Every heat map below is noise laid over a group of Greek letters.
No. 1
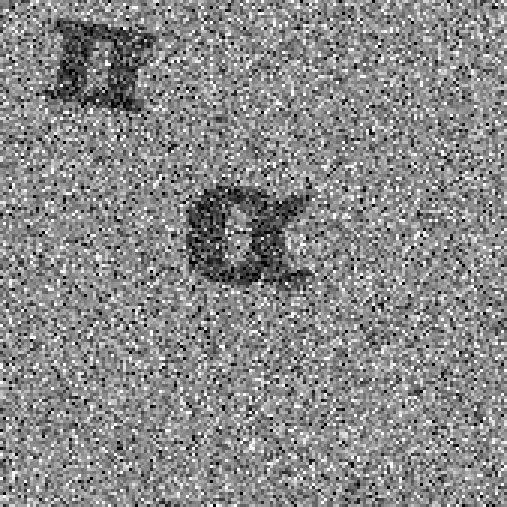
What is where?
top left: dark pi; centre: dark alpha
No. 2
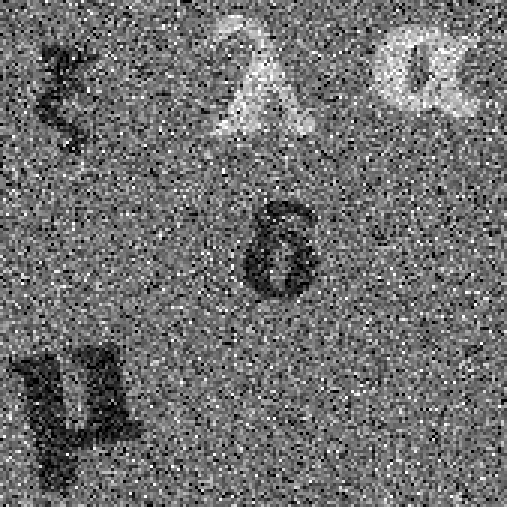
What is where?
top left: dark xi; top middle: light lambda; top right: light alpha; centre: dark delta; bottom left: dark mu
